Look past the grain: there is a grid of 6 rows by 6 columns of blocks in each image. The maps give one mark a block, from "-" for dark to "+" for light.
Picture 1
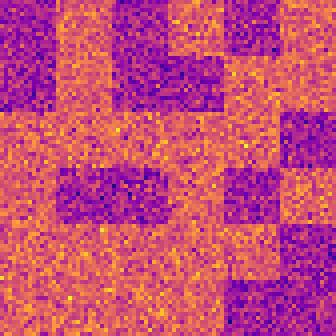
- + - + - +
- + - - + +
+ + + + + -
+ - - + - +
+ + + + + -
+ + + + - -
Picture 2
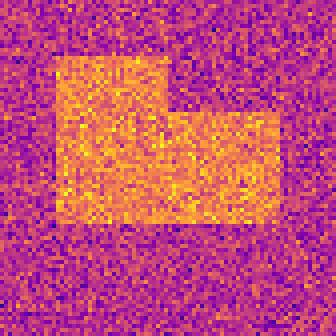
- - - - - -
- + + - - -
- + + + + -
- + + + + -
- - - - - -
- - - - - -
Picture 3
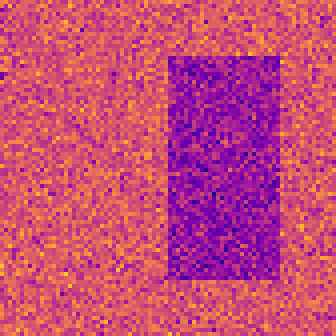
+ + + + + +
+ + + - - +
+ + + - - +
+ + + - - +
+ + + - - +
+ + + + + +
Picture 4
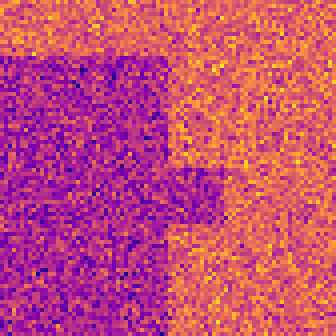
+ + + + + +
- - - + + +
- - - + + +
- - - - + +
- - - + + +
- - - + + +
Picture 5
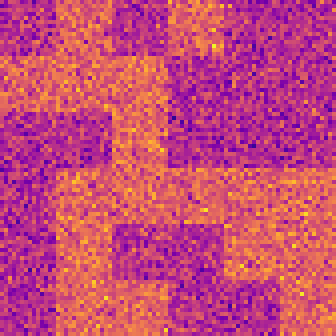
- + - + - -
+ + + - - -
- - + - - -
- + + + + +
- + - - + +
- + + - - +
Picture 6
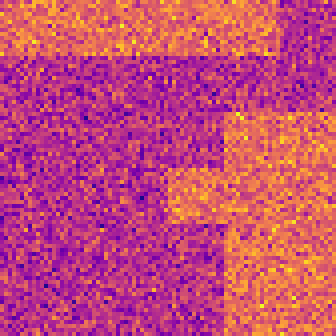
+ + + + + -
- - - - - -
- - - - + +
- - - + + +
- - - - + +
- - - - + +
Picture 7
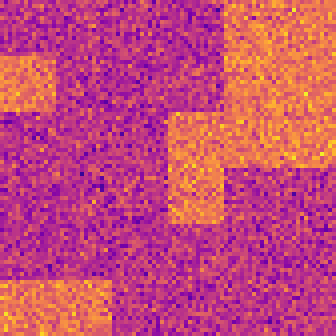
- - - - + +
+ - - - + +
- - - + + +
- - - + - -
- - - - - -
+ + - - - -
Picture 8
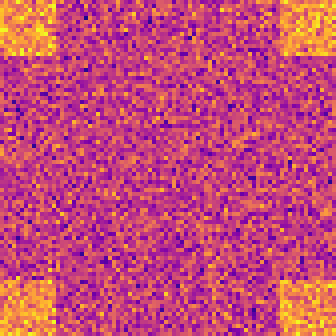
+ - - - - +
- - - - - -
- - - - - -
- - - - - -
- - - - - -
+ - - - - +
